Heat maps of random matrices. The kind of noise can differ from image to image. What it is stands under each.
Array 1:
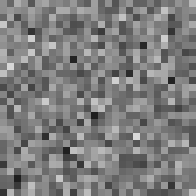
independent entries
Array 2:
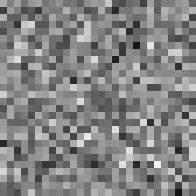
independent entries
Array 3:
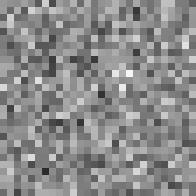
independent entries
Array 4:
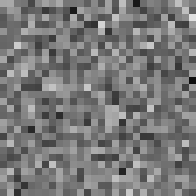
independent entries
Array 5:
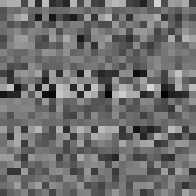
rows of uneven size
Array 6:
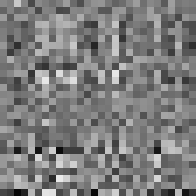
low rank plus noise
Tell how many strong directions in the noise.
two
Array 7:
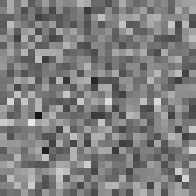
independent entries
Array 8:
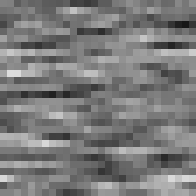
streaked along the rows
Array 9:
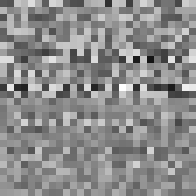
rows of uneven size
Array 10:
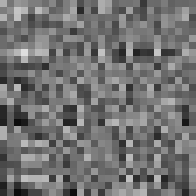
low rank plus noise
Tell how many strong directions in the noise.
two
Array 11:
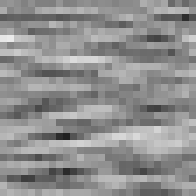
streaked along the rows
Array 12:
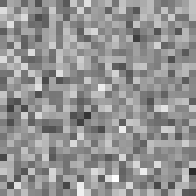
independent entries
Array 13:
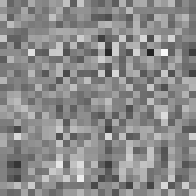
low rank plus noise
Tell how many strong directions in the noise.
three or four
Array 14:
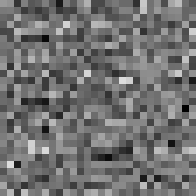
low rank plus noise
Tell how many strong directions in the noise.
three or four
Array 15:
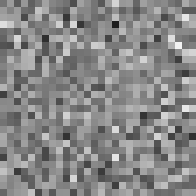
low rank plus noise
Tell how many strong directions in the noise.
five to eight
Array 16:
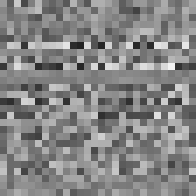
rows of uneven size
